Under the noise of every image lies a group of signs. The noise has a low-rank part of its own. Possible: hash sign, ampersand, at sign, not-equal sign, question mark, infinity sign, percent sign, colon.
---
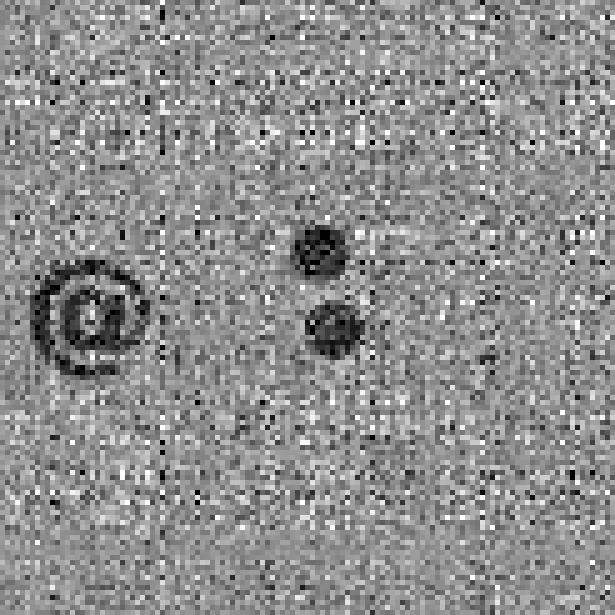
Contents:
middle left: dark at sign; centre: dark colon
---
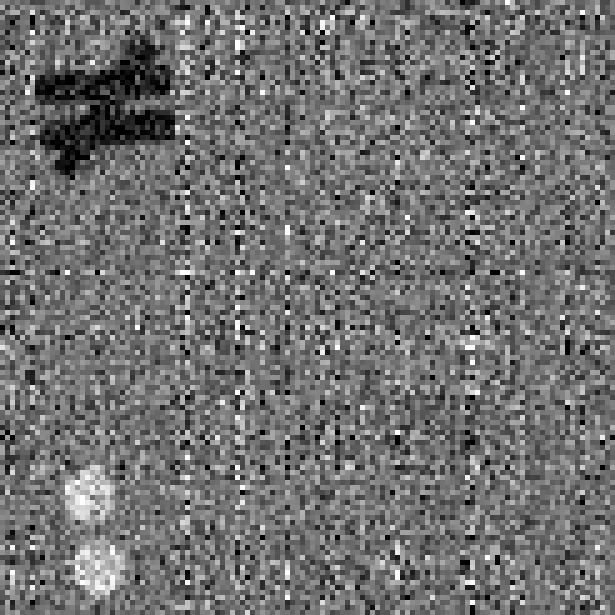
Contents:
top left: dark not-equal sign; bottom left: light colon
